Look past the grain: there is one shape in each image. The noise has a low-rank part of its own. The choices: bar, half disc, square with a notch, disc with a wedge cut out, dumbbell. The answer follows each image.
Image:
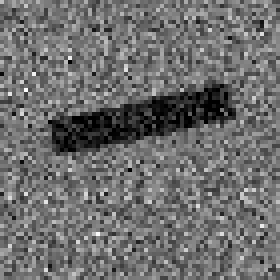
dark bar
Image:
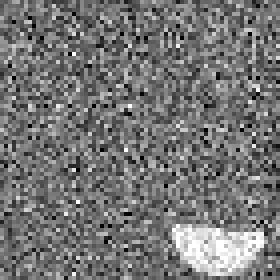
light half disc, bottom right
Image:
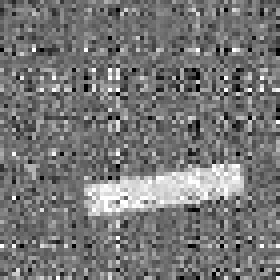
light bar
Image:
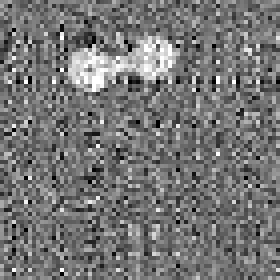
light dumbbell, top middle
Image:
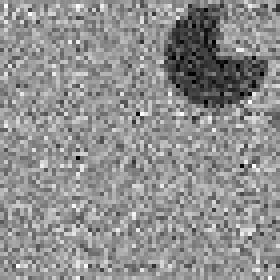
dark disc with a wedge cut out, top right
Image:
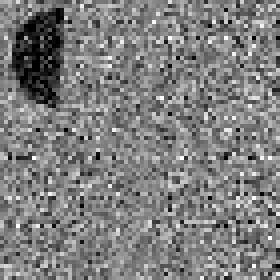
dark half disc, top left
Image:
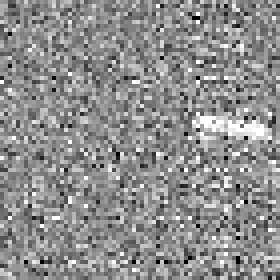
light bar, middle right
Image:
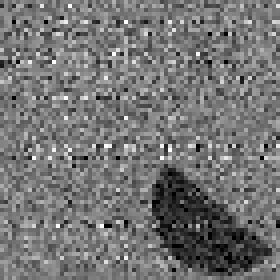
dark half disc, bottom right
